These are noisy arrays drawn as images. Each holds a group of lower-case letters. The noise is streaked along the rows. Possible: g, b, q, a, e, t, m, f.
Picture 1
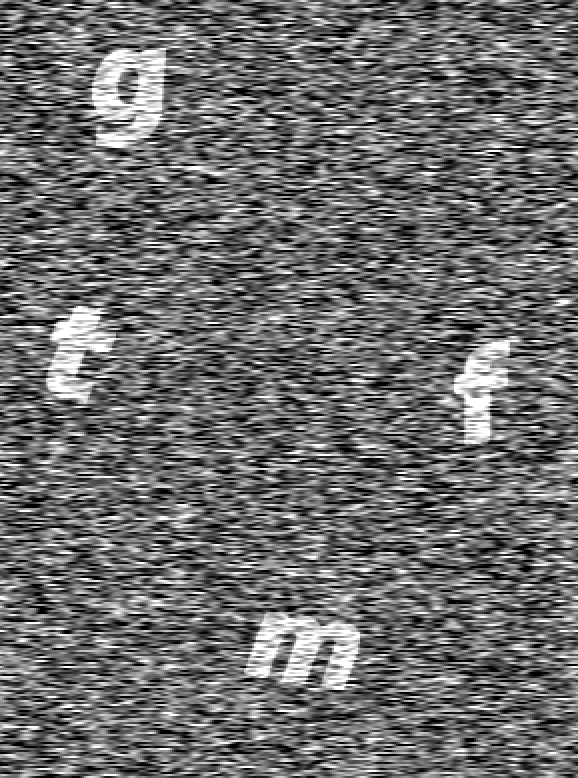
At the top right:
nothing
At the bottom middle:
m
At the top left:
g
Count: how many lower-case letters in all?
4
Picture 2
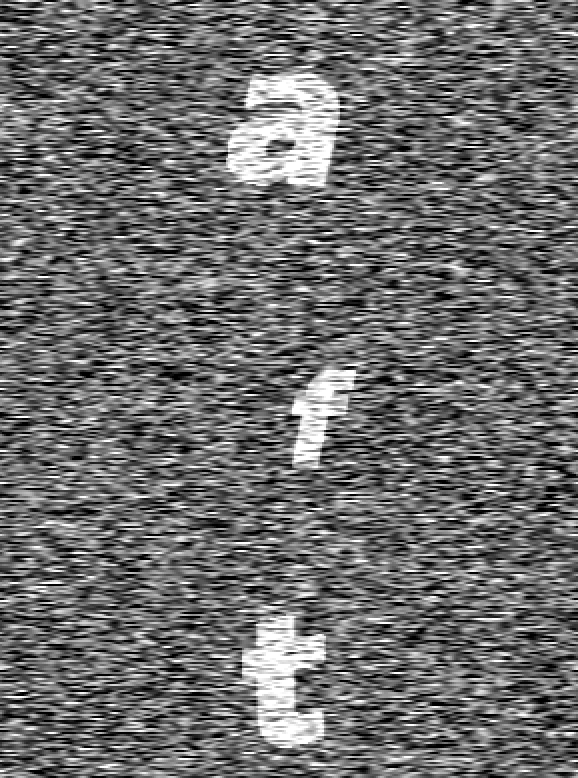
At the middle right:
nothing
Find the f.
centre
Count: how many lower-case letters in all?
3
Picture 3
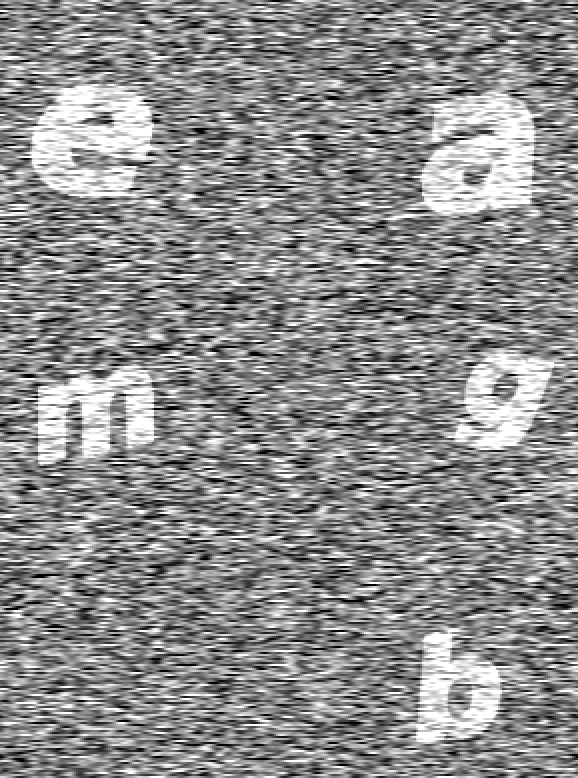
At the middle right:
g
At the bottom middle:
nothing
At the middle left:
m
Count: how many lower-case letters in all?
5
